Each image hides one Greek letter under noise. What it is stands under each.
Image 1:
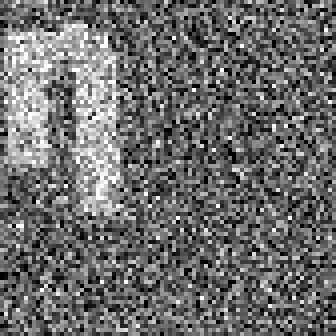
eta
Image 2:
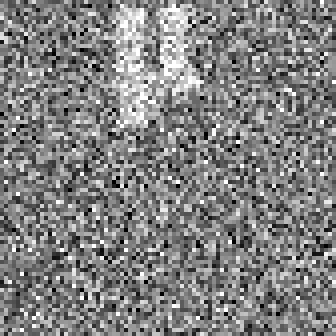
mu
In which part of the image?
top middle
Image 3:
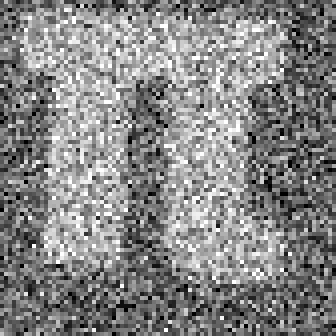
pi
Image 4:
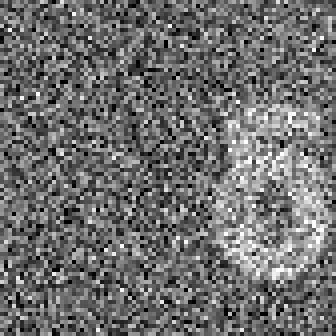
delta
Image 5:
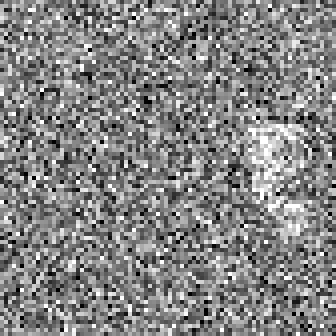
xi
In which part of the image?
middle right
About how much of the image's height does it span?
a third
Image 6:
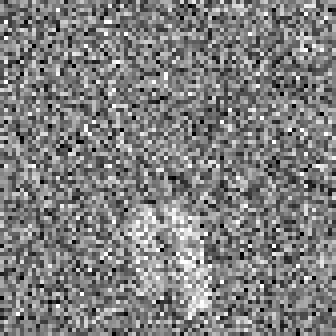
eta
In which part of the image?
bottom middle
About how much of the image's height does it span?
a third
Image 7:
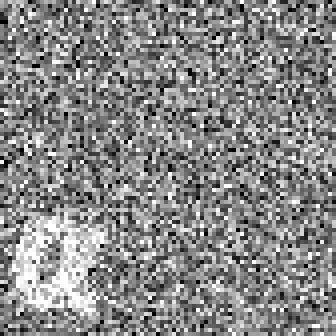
alpha
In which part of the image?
bottom left
